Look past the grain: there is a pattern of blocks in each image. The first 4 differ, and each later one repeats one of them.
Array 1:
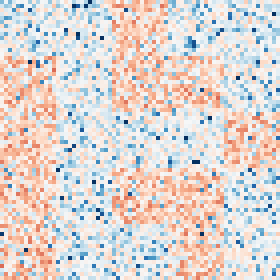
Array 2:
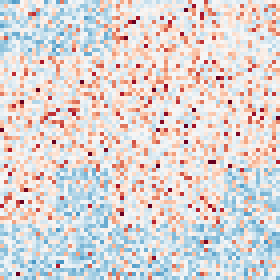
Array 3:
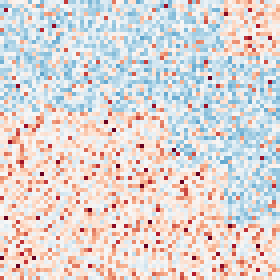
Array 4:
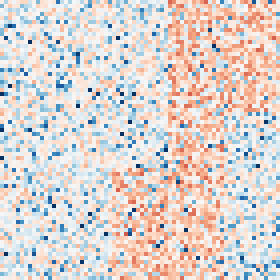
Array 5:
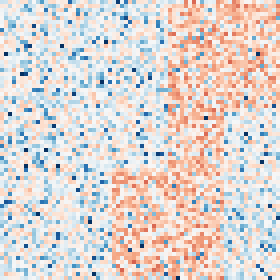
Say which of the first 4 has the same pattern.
4
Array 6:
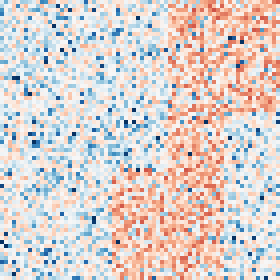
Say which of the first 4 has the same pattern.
4
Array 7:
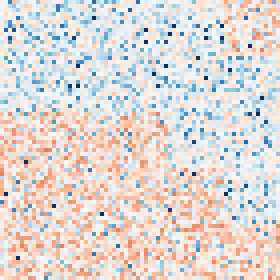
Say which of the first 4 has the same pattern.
3
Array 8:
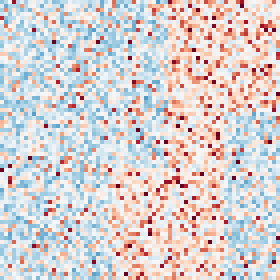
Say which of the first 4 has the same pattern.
4
